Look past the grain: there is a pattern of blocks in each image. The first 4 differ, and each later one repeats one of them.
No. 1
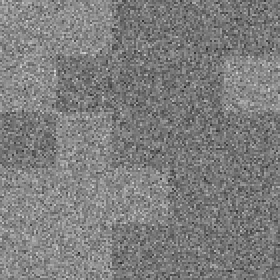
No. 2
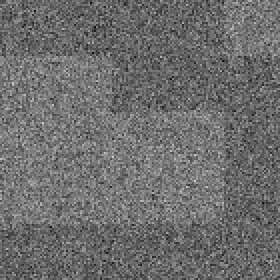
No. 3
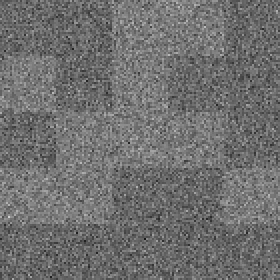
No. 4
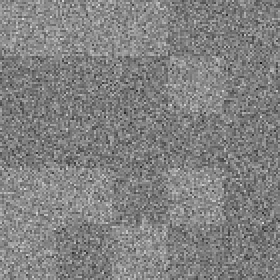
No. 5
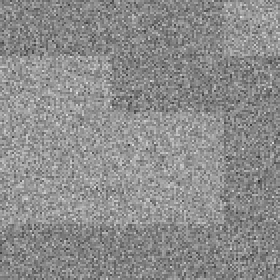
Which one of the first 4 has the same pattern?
2
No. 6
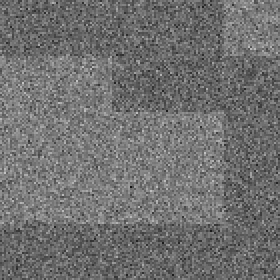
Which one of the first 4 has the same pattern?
2
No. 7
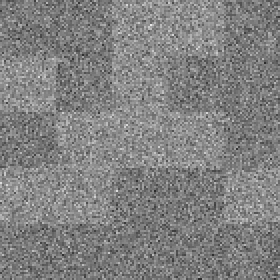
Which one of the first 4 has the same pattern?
3
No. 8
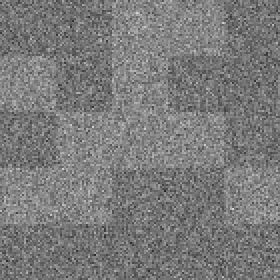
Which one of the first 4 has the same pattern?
3
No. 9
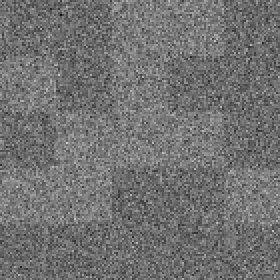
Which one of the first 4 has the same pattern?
3
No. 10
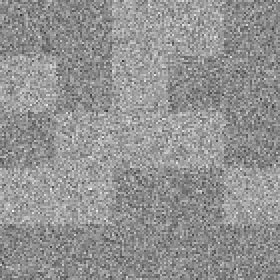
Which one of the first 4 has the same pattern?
3
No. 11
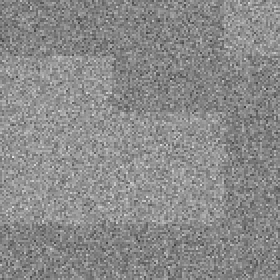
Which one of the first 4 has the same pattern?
2
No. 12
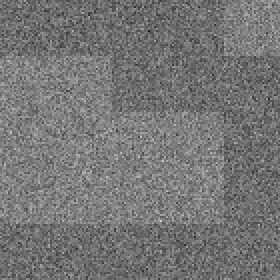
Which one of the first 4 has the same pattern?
2
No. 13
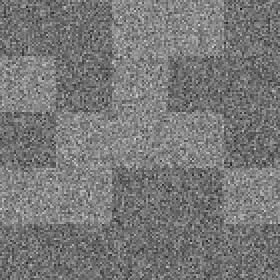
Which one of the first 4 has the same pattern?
3
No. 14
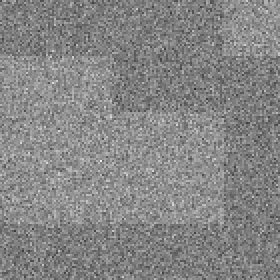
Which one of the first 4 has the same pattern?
2
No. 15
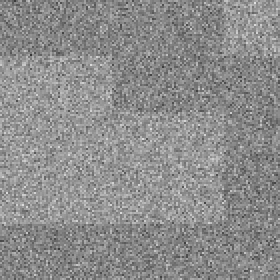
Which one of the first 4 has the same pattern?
2
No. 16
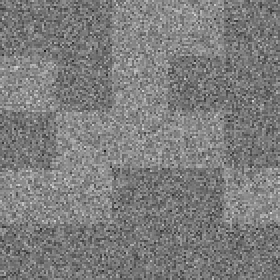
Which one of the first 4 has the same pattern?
3
